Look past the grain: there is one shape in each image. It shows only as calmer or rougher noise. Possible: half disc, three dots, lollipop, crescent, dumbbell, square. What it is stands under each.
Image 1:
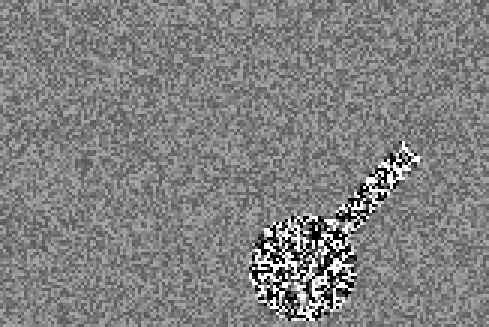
lollipop
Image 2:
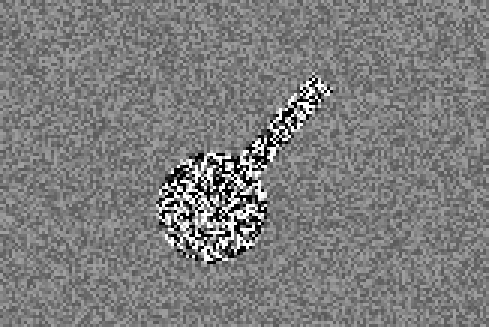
lollipop
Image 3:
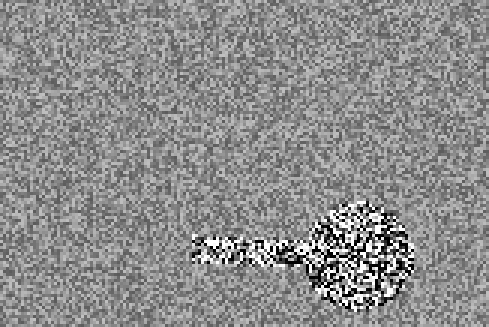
lollipop
